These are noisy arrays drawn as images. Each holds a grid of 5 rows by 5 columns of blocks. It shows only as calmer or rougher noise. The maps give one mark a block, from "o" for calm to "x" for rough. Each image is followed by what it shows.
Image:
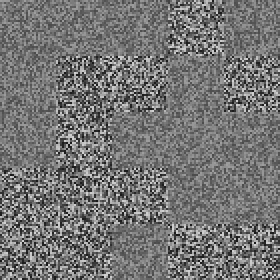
o o o x o
o x x o x
o x o o o
x x x o o
x x o x x
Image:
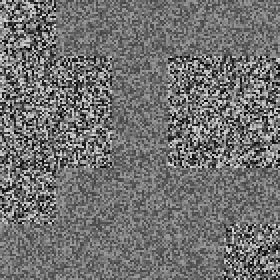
x o o o o
x x o x x
x x o x x
x o o o o
o o o o x
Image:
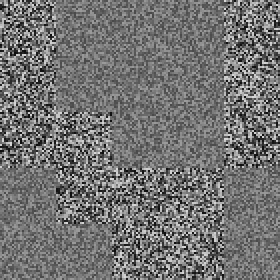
x o o o x
x o o o x
x x o o x
o x x x o
o o x x o
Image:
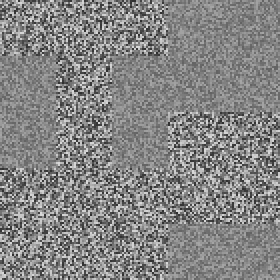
x x x o o
o x o o o
o x o x x
x x x x x
x x x o o
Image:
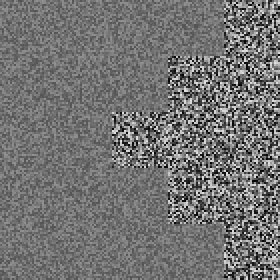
o o o o x
o o o x x
o o x x x
o o o x x
o o o o x
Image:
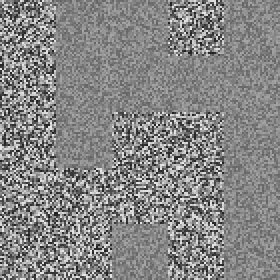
x o o x o
x o o o o
x o x x o
x x x x o
x x o x o
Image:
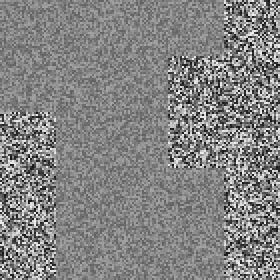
o o o o x
o o o x x
x o o x x
x o o o x
x o o o x
